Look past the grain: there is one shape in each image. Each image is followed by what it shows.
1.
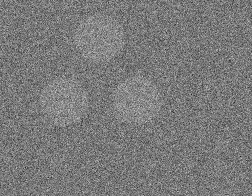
three dots
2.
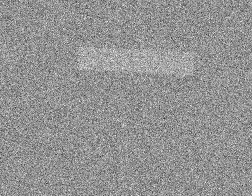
bar
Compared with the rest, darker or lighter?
lighter
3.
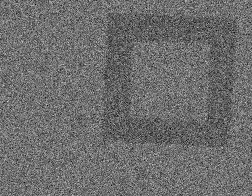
square frame
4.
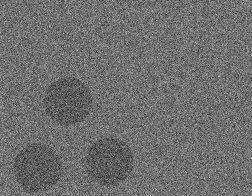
three dots
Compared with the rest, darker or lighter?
darker
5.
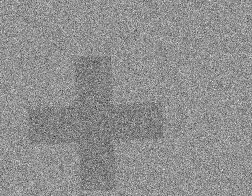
cross
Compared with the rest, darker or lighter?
darker
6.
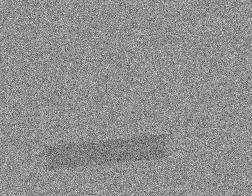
bar
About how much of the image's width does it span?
half
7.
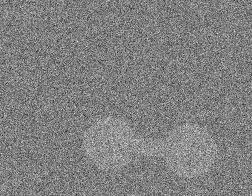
dumbbell
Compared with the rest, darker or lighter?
lighter
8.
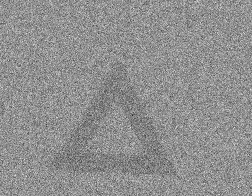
triangle frame
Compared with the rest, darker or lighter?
darker
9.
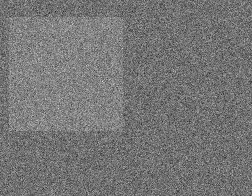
square
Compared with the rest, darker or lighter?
lighter
